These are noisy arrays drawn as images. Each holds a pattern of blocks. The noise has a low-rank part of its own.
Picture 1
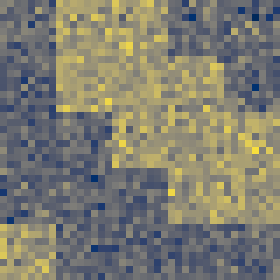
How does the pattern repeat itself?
mirrored about the diagonal from the bottom left
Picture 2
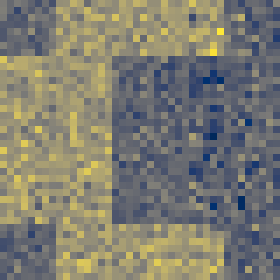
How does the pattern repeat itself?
top and bottom mirror each other
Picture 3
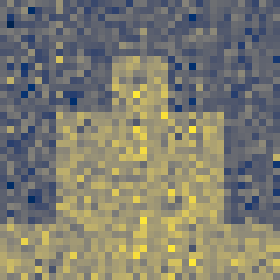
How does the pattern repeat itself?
left and right mirror each other
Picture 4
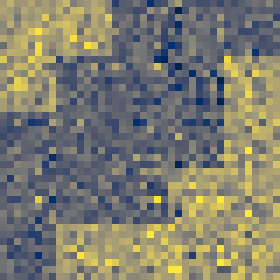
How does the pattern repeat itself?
mirrored about the diagonal from the top left
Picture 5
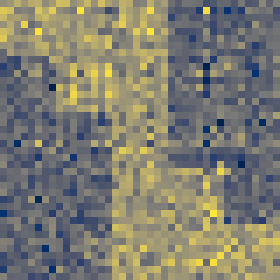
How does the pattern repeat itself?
the same after a half turn
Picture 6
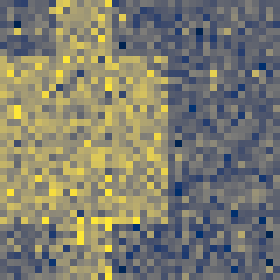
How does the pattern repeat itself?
top and bottom mirror each other
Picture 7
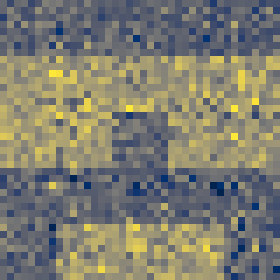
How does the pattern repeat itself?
left and right mirror each other
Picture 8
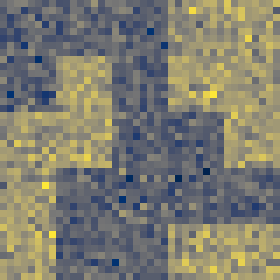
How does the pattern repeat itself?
no symmetry
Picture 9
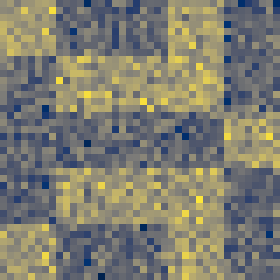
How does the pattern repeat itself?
top and bottom mirror each other
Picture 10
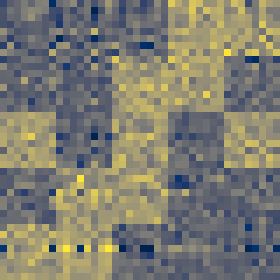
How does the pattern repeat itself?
the same after a half turn
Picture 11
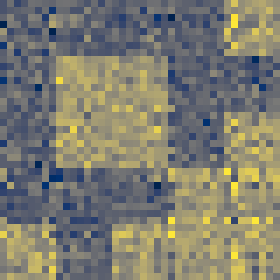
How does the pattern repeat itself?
mirrored about the diagonal from the top left
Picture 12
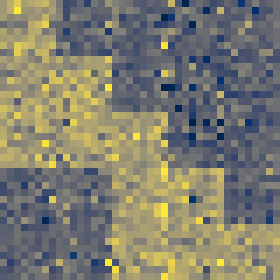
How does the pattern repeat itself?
mirrored about the diagonal from the bottom left
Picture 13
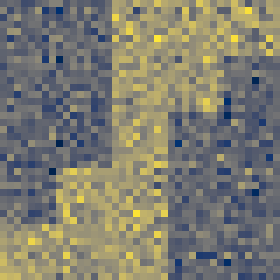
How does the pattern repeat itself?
the same after a half turn
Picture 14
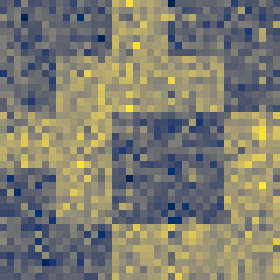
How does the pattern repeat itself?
mirrored about the diagonal from the top left
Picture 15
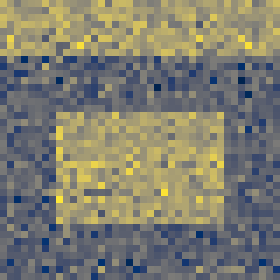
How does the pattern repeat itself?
left and right mirror each other
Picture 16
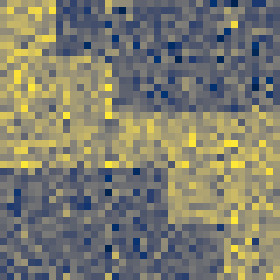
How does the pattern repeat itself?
the same after a half turn
